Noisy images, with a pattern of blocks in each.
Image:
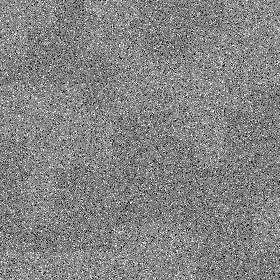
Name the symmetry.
no symmetry
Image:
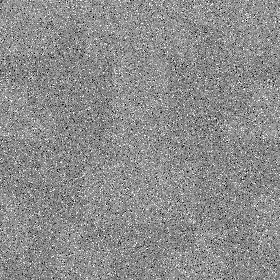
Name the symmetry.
left and right mirror each other
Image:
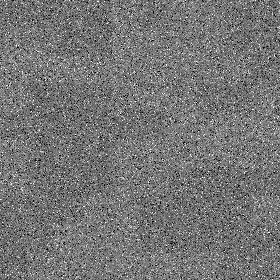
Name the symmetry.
no symmetry
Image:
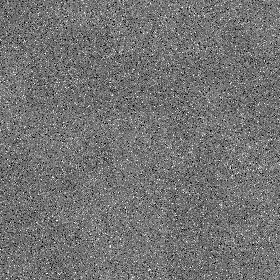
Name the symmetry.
no symmetry
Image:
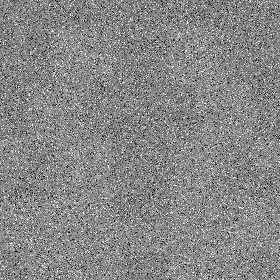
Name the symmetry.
left and right mirror each other
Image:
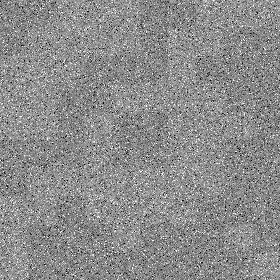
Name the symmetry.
mirrored about the diagonal from the top left
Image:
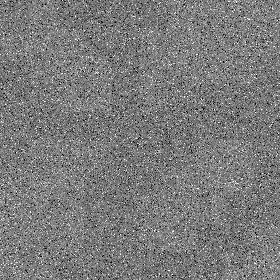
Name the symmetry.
mirrored about the diagonal from the top left
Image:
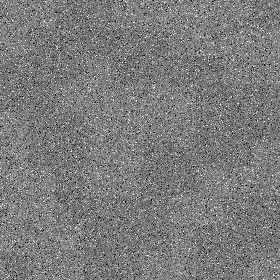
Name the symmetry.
mirrored about the diagonal from the top left
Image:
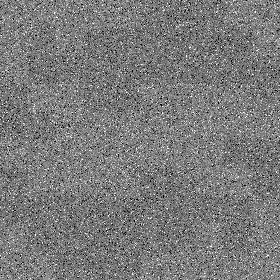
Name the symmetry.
the same after a half turn
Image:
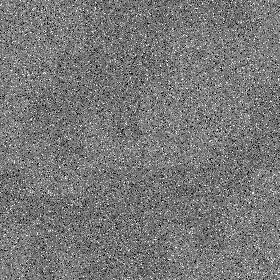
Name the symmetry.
no symmetry
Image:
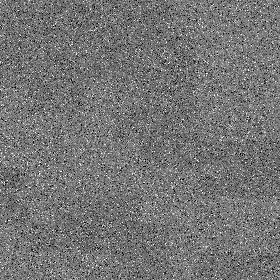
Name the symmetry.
no symmetry
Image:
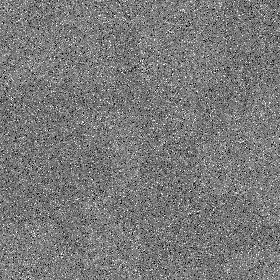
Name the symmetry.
no symmetry
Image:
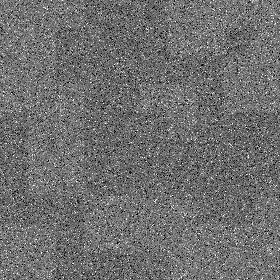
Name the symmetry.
mirrored about the diagonal from the bottom left
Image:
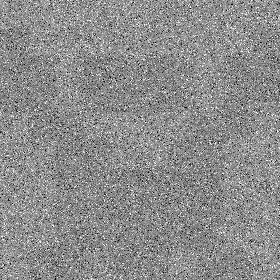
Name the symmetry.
left and right mirror each other
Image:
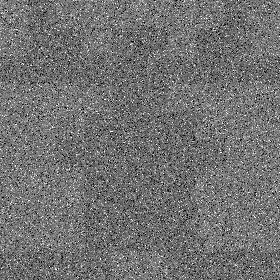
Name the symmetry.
left and right mirror each other
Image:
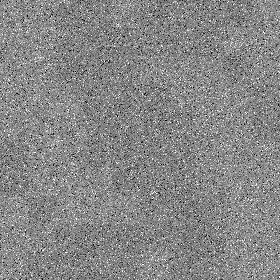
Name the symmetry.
the same after a half turn
